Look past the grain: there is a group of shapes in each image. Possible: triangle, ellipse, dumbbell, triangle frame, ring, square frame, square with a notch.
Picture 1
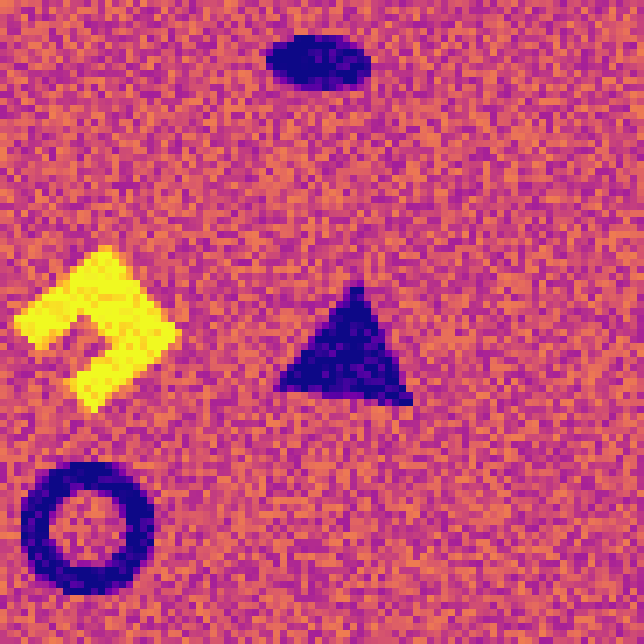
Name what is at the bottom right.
nothing
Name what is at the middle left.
square with a notch
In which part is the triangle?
centre
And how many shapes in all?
4
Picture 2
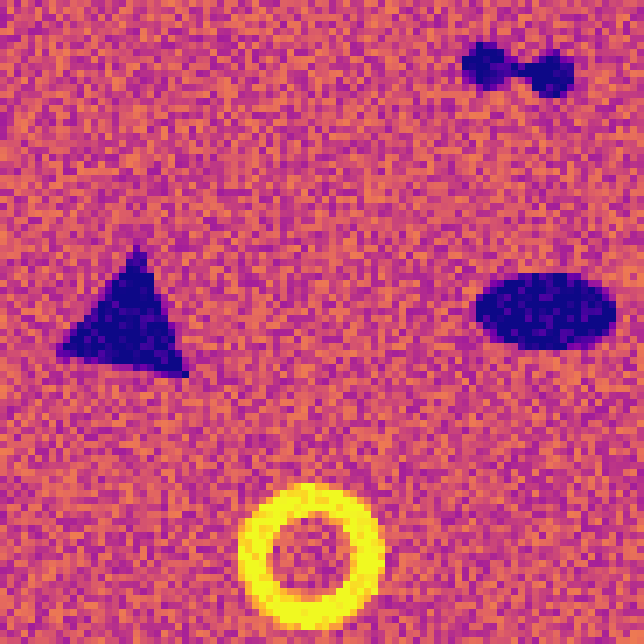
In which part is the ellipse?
middle right
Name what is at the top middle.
nothing
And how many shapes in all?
4
